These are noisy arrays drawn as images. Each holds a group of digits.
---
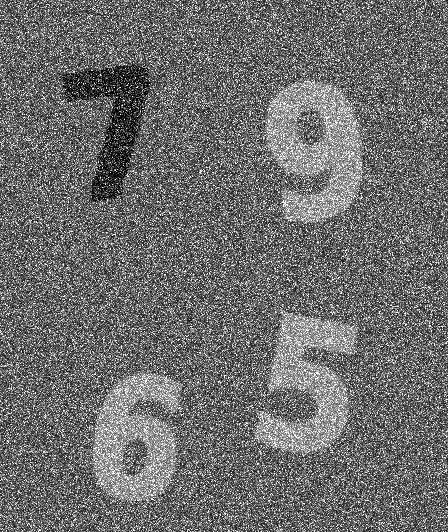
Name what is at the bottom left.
6
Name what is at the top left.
7
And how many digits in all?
4
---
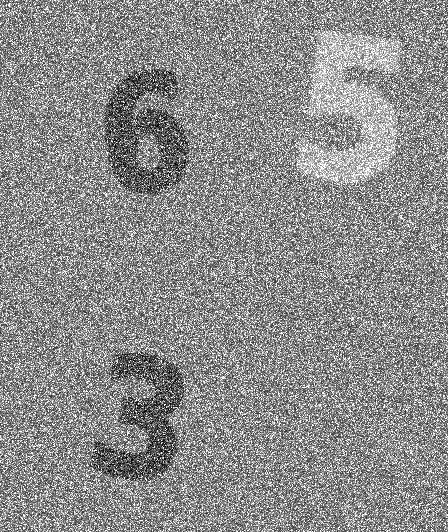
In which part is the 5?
top right
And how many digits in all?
3
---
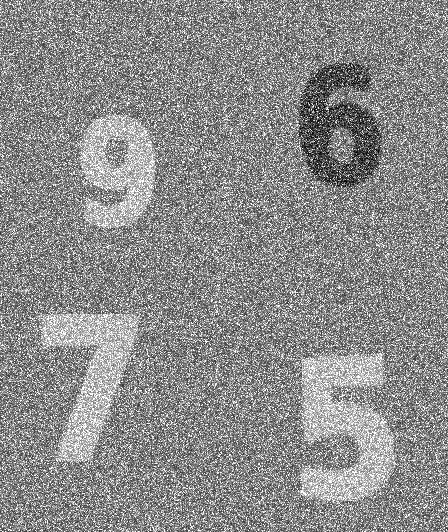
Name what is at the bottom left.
7
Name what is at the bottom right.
5
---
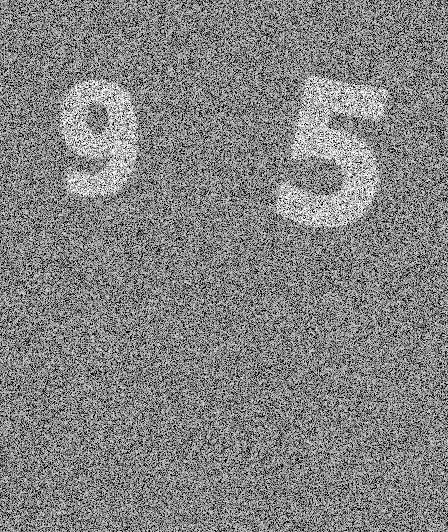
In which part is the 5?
top right
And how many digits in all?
2
